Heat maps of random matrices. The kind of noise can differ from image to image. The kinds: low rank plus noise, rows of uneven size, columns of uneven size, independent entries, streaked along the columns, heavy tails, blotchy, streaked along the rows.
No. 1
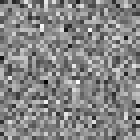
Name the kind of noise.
low rank plus noise
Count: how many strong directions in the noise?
five to eight
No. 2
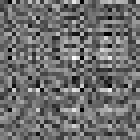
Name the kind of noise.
low rank plus noise
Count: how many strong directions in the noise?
one
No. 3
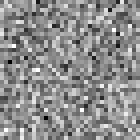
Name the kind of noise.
independent entries
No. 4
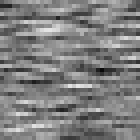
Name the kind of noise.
streaked along the rows
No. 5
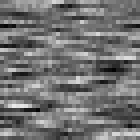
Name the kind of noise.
streaked along the rows
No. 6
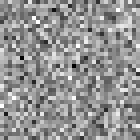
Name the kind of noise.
independent entries
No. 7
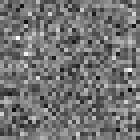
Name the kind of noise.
independent entries
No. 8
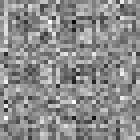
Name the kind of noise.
low rank plus noise
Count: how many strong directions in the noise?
two
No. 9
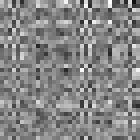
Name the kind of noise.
low rank plus noise
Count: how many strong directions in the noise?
one
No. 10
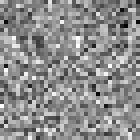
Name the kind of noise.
low rank plus noise
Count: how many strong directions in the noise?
five to eight
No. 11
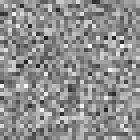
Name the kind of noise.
independent entries
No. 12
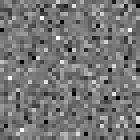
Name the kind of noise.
heavy tails
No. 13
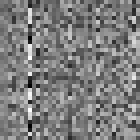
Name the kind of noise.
columns of uneven size
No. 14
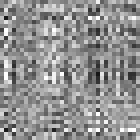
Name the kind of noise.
low rank plus noise
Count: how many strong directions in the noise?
one
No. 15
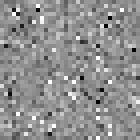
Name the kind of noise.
heavy tails
